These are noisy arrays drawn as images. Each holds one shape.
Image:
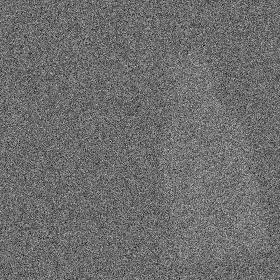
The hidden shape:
bottle
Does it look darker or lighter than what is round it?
lighter
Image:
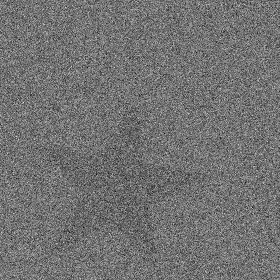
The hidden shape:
star
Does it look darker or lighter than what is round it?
darker
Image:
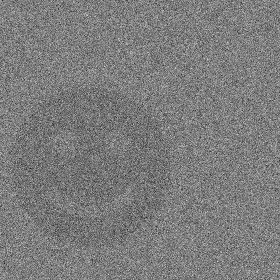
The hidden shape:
smiling face
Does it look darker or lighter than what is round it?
darker
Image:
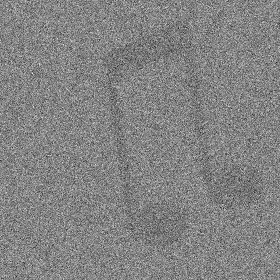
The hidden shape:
pair of musical notes
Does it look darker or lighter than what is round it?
darker
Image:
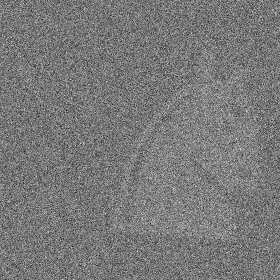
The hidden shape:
chess knight
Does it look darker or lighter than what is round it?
lighter
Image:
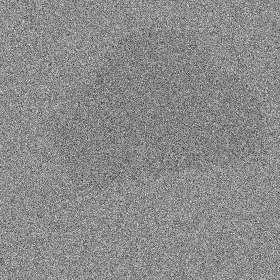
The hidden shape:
cloud
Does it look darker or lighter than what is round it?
darker
